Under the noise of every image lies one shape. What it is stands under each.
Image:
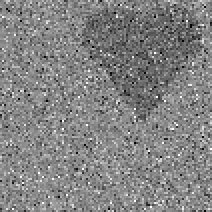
heart
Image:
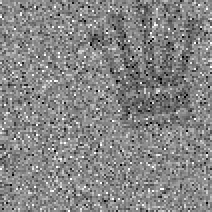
chess queen
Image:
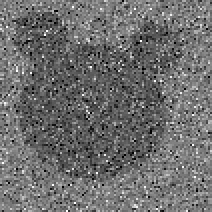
bear's head
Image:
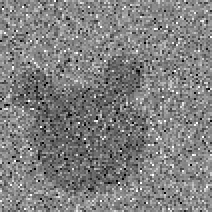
bear's head
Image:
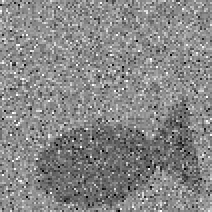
fish
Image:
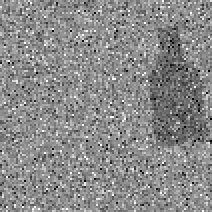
bottle
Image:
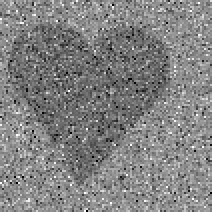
heart
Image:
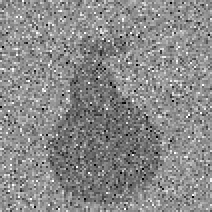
pear
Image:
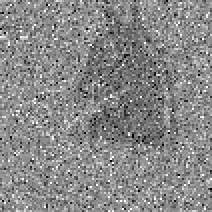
chess knight
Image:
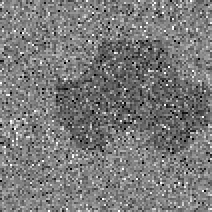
car
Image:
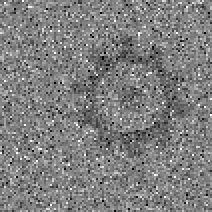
gear
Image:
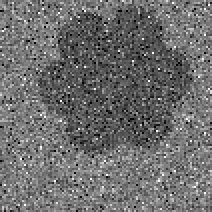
flower
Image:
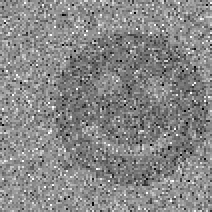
smiling face
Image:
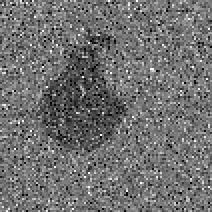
pear
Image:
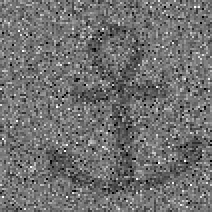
anchor
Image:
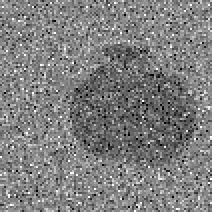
apple
